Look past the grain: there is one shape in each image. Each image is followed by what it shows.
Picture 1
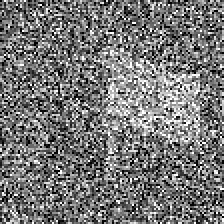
flag
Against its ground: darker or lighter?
lighter
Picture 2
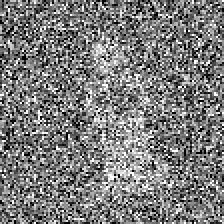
chess bishop
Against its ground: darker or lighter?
lighter
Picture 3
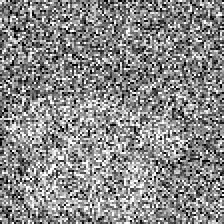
telephone
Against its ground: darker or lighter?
lighter
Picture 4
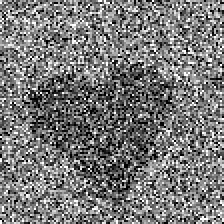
heart
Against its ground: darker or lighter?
darker
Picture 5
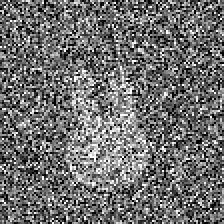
rabbit's head
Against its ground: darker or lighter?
lighter
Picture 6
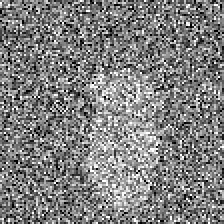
footprint
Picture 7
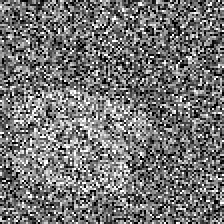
telephone
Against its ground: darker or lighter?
lighter
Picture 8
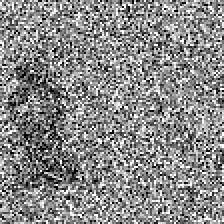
chess bishop
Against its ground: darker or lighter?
darker
